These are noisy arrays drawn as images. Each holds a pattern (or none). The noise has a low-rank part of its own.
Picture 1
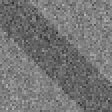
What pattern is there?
a diagonal band
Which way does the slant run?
top left to bottom right
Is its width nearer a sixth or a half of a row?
a half
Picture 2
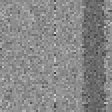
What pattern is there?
one band of columns
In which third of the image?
right
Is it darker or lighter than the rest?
darker
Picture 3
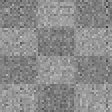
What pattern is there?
a checkerboard
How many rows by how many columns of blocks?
4 by 3
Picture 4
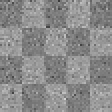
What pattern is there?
a checkerboard
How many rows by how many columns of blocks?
4 by 5
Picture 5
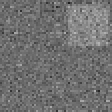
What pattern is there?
one block
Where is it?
top right
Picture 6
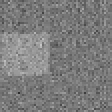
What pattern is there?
one block
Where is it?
middle left
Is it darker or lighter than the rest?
lighter
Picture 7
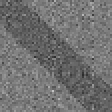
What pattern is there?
a diagonal band
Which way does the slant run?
top left to bottom right
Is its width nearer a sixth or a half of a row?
a half
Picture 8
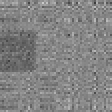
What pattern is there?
one block
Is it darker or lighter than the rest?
darker
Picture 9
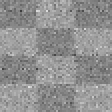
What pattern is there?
a checkerboard
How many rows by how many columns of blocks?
4 by 3
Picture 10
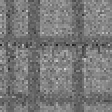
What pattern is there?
bands of rows crossing bands of columns
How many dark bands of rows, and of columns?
2 and 3
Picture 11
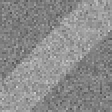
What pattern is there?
a diagonal band
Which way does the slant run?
bottom left to top right
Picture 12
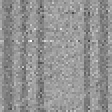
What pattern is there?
bands of columns
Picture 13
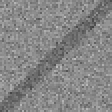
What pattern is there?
a diagonal band
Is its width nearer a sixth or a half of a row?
a sixth
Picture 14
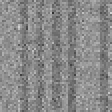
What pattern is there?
bands of columns
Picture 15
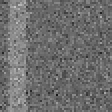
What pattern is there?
one band of columns
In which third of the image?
left
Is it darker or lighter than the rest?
lighter
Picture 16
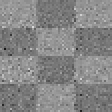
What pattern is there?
a checkerboard
